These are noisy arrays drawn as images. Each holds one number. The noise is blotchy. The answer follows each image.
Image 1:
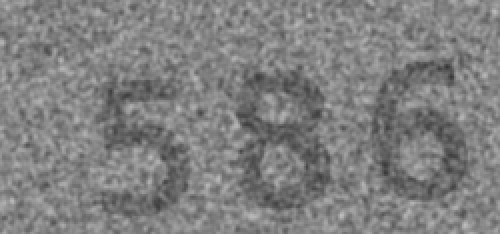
586
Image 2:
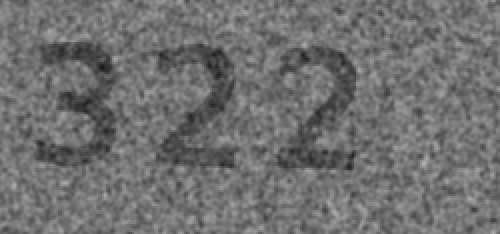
322
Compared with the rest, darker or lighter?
darker
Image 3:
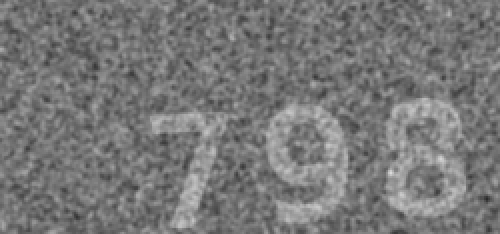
798
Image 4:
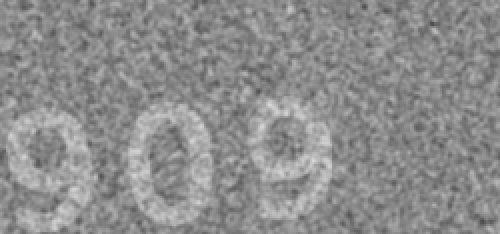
909
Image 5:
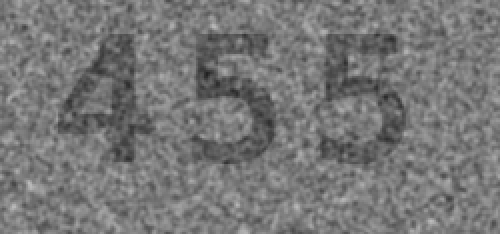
455
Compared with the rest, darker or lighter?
darker
